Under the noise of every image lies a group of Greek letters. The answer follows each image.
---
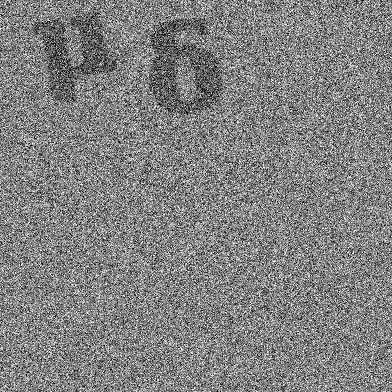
top left: dark mu; top middle: dark delta
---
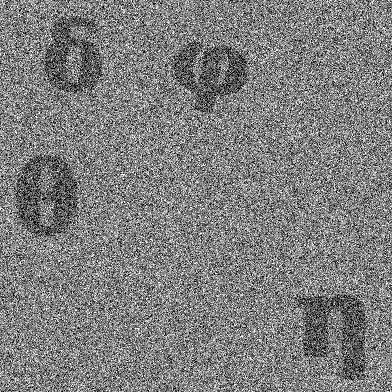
top left: dark delta; top middle: dark phi; middle left: dark theta; bottom right: dark eta
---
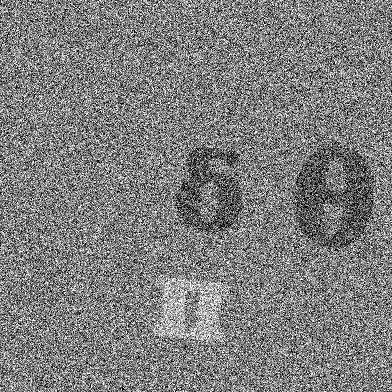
centre: dark delta; middle right: dark theta; bottom middle: light pi
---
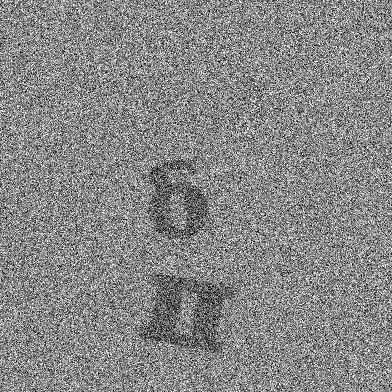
centre: dark delta; bottom middle: dark pi
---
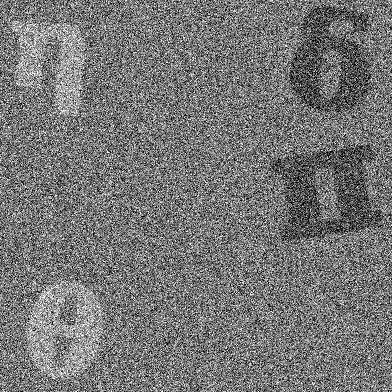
top left: light eta; top right: dark delta; middle right: dark pi; bottom left: light theta
